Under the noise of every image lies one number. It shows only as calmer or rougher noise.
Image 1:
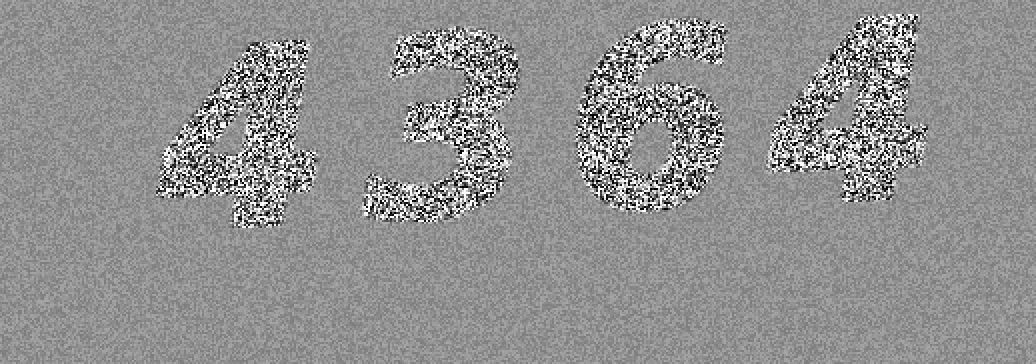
4364
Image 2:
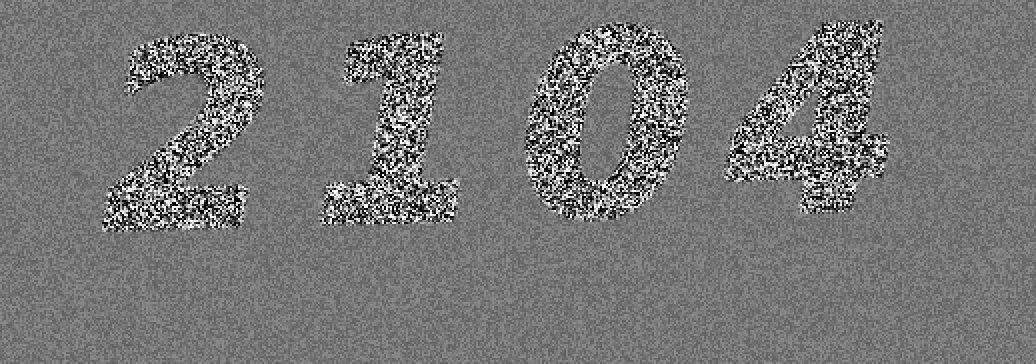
2104
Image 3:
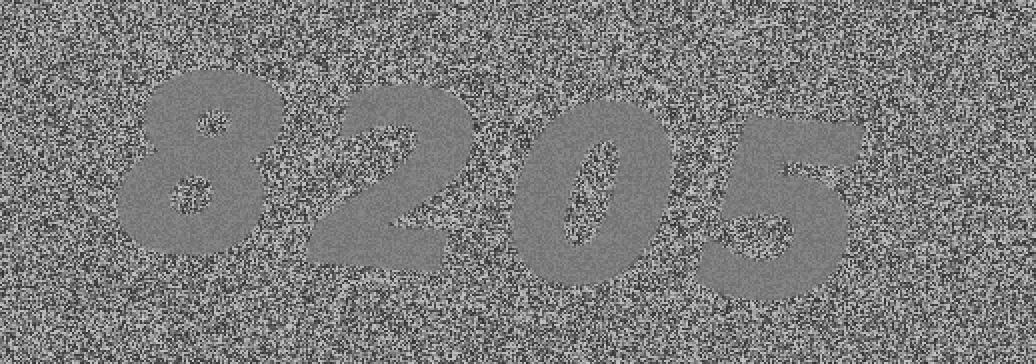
8205
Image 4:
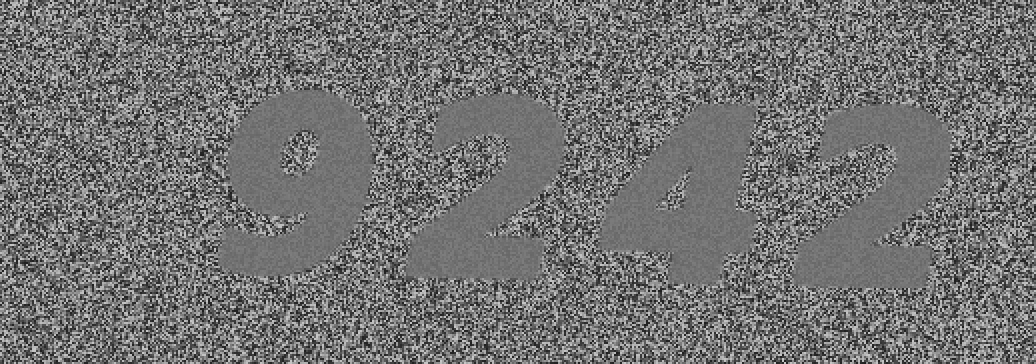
9242
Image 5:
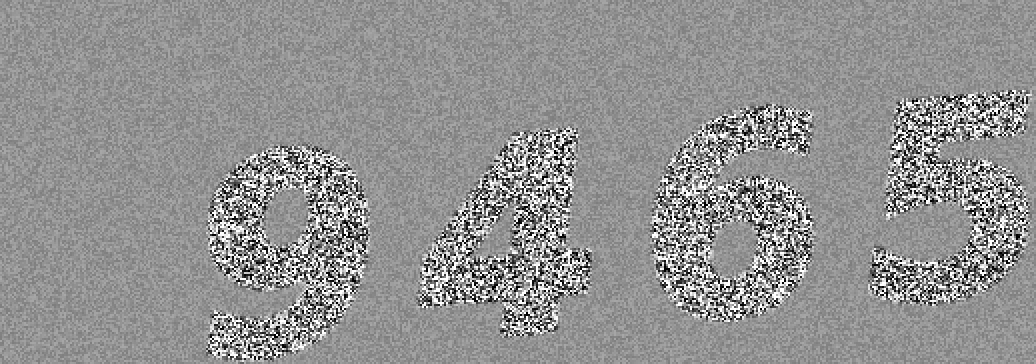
9465
